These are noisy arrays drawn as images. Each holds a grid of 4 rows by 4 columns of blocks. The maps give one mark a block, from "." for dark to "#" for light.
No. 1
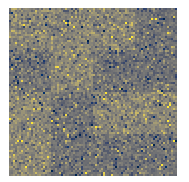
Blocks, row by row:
# # # .
. # . .
# . # #
# . . .
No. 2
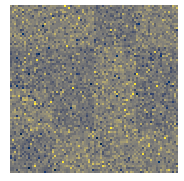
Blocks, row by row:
# # . #
. . # .
# . # .
. # # #
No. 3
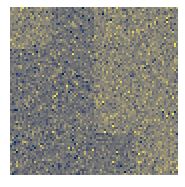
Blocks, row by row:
# . # #
. . # #
. . # #
. . . #
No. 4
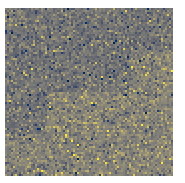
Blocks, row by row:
. . . .
. . . #
. # # #
# # # #
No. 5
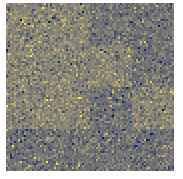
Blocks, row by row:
# # . .
# # # .
# # . #
. . . .
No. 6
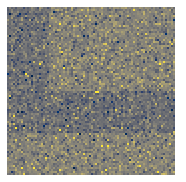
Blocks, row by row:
. # # #
. # # #
. . . .
# # # #
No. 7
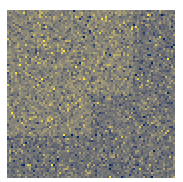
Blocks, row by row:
# # # .
# # # .
# # . .
. . . .
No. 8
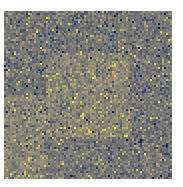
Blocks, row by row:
. . . .
. # # .
# # # .
# . . .
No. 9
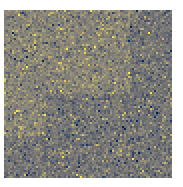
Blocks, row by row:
# # # .
# # # .
# . . .
. . . .
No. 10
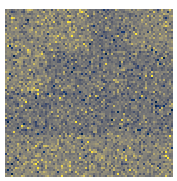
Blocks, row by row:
# # . #
# . . .
. . . .
# # # #
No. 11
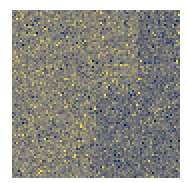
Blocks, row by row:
# # # .
# # # .
# # . .
# # . .
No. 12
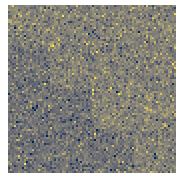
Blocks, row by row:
# # # #
. # # #
. . # #
. . . #
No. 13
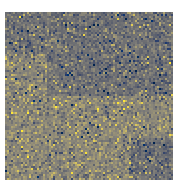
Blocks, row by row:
. . . .
# . . .
# # # #
# # # .
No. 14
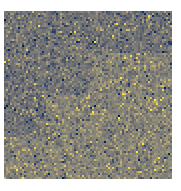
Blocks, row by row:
. . . .
. . # #
. # # #
# # # #
